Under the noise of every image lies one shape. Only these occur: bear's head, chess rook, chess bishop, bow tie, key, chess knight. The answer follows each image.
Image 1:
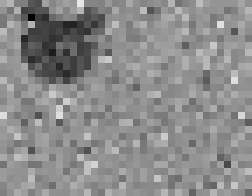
dark bear's head, top left
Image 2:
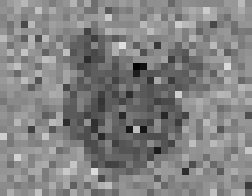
dark bear's head
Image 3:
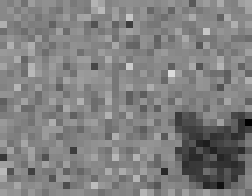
dark bear's head, bottom right
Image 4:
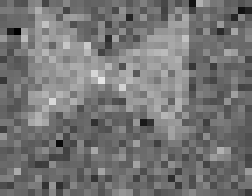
light bow tie
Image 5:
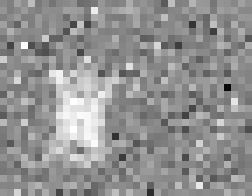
light chess rook
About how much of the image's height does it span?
half
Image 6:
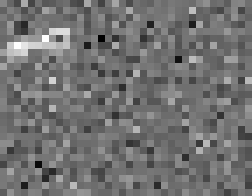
light key, top left
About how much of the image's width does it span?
a quarter
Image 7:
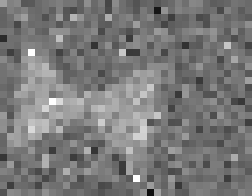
light bow tie
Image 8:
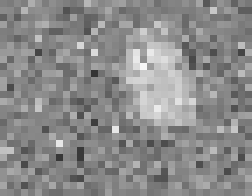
light chess knight
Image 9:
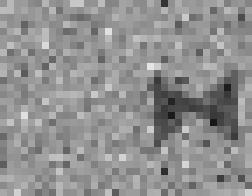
dark bow tie, middle right
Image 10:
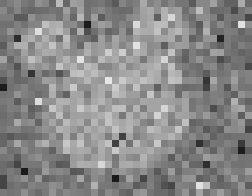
light bear's head
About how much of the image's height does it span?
nearly all
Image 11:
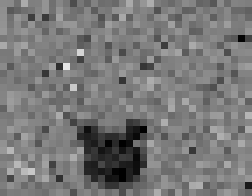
dark bear's head, bottom middle
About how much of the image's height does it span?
a third
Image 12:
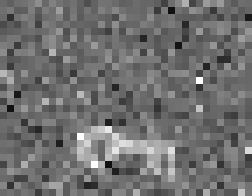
light key, bottom middle
